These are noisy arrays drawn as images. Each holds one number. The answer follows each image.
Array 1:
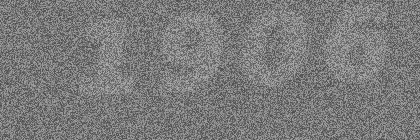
1906
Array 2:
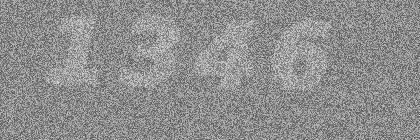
1346
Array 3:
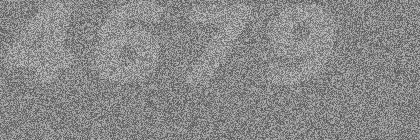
4679
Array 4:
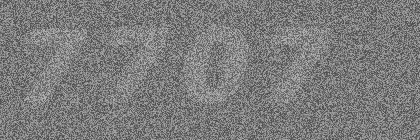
7707
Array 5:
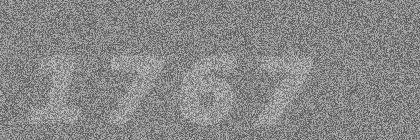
1767
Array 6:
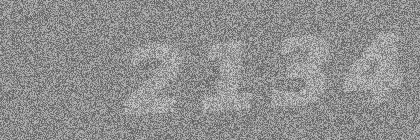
2134
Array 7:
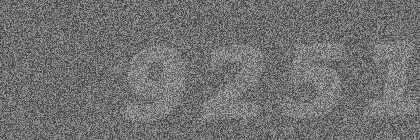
9251
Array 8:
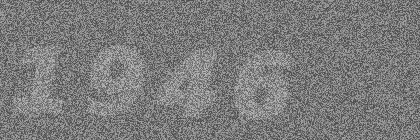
1946
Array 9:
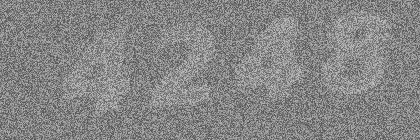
4248
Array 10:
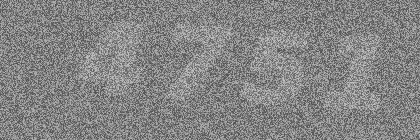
4751
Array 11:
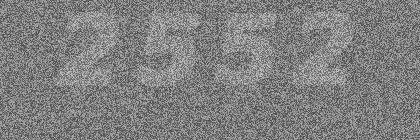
2552
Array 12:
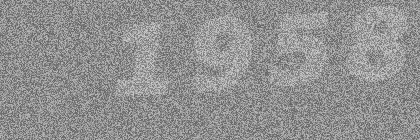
1958
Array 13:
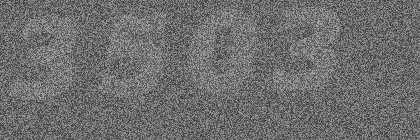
3503
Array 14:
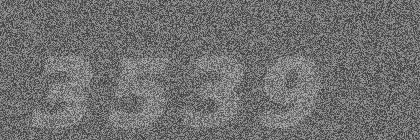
3539
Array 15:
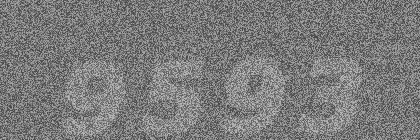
9593
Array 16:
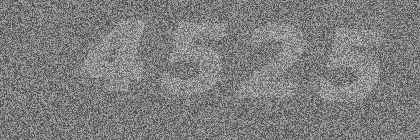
4525
